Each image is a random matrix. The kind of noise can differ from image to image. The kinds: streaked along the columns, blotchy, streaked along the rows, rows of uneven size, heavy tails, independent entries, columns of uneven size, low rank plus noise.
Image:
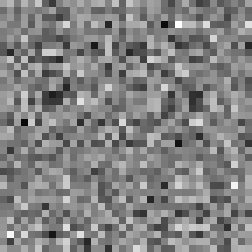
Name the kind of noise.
low rank plus noise
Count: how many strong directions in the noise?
two
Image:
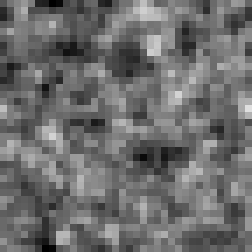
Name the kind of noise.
blotchy
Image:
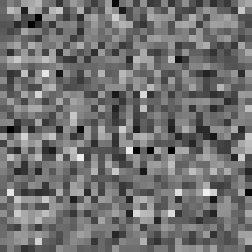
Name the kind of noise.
low rank plus noise
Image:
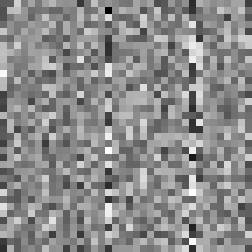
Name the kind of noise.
columns of uneven size
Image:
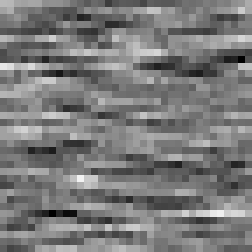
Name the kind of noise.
streaked along the rows
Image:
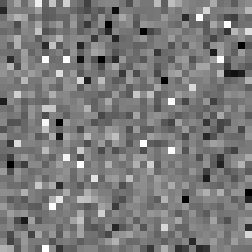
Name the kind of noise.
heavy tails
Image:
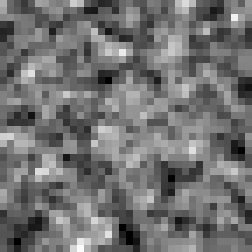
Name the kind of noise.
blotchy
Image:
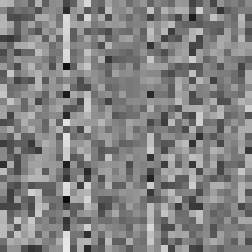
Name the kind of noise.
columns of uneven size
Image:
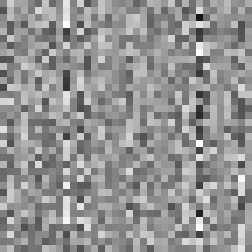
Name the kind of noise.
columns of uneven size
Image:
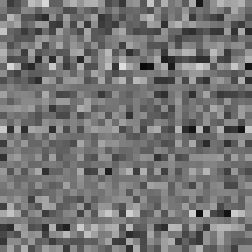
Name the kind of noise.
rows of uneven size
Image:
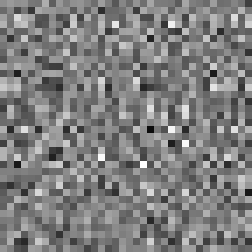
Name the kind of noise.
low rank plus noise
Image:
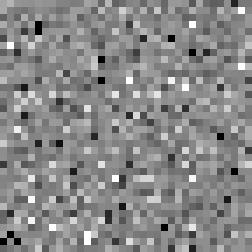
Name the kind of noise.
heavy tails
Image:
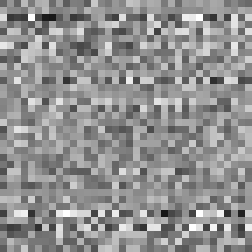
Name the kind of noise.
rows of uneven size
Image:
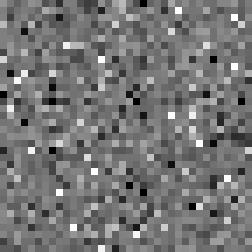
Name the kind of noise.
heavy tails
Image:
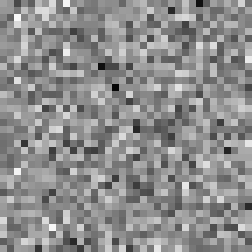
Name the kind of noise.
independent entries
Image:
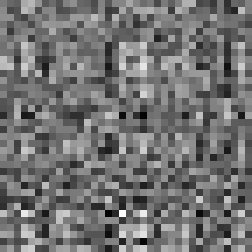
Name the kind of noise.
low rank plus noise
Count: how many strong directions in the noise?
one
